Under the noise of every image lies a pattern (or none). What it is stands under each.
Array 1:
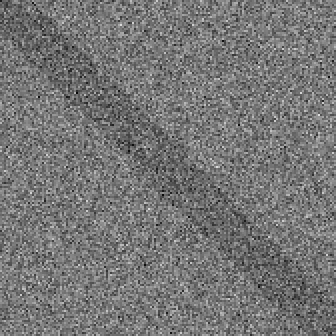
a diagonal band
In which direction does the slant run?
top left to bottom right
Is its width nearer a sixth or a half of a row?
a sixth
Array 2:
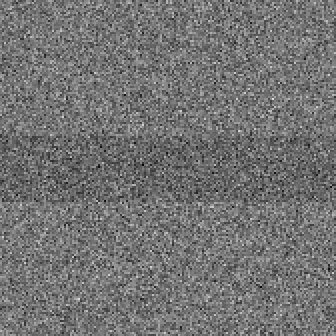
one band of rows
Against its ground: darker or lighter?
darker
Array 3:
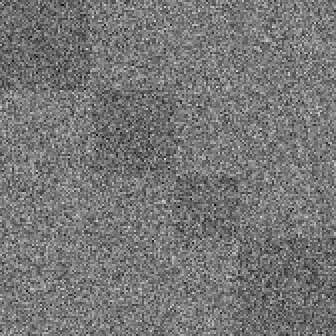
blocks along the diagonal
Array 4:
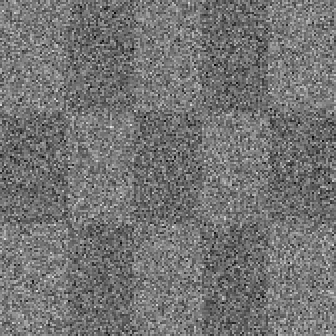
a checkerboard
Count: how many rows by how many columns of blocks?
3 by 5
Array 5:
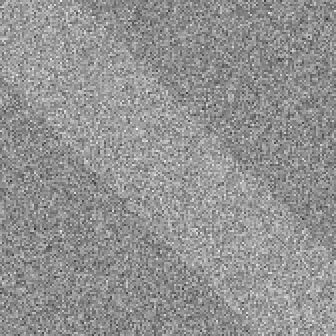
a diagonal band
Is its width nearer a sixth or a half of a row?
a half
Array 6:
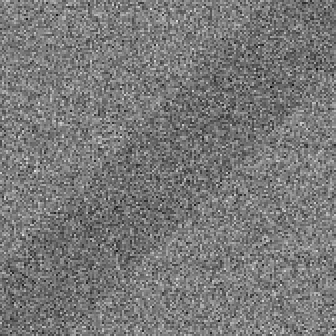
a diagonal band
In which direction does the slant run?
bottom left to top right
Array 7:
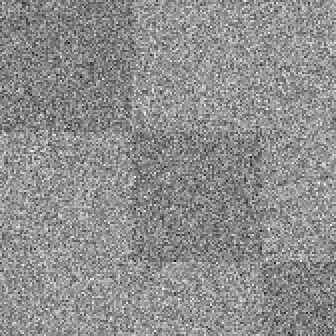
blocks along the diagonal
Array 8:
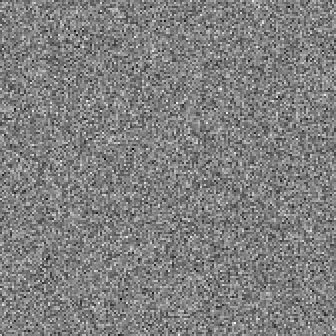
only noise
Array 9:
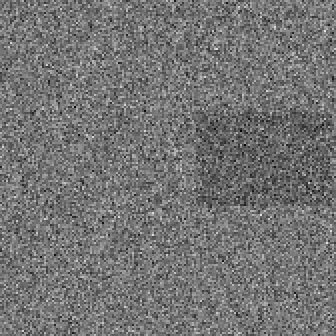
one block
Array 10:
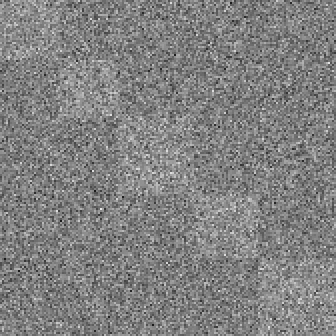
blocks along the diagonal
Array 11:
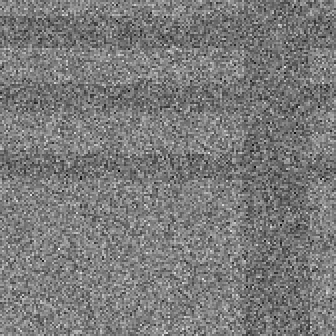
bands of rows crossing bands of columns
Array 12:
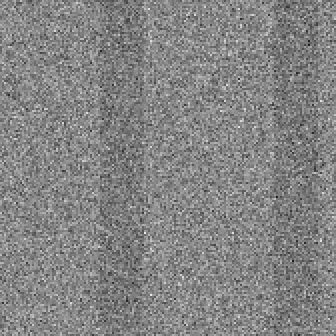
bands of columns
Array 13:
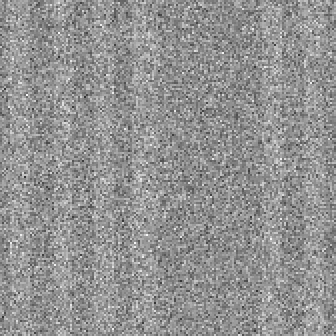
bands of columns
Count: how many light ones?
6
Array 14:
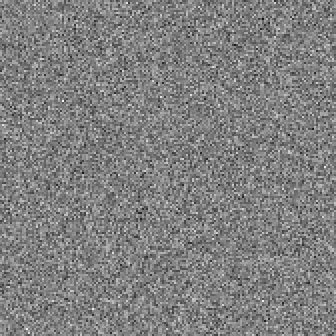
only noise
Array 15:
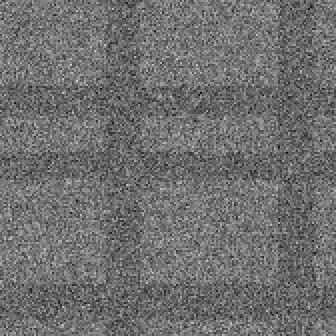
bands of rows crossing bands of columns
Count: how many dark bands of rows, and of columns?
3 and 2
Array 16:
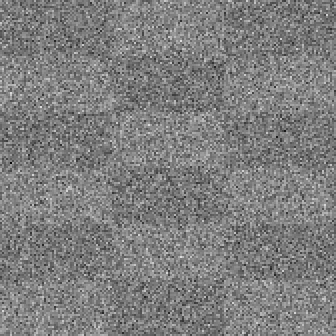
a checkerboard
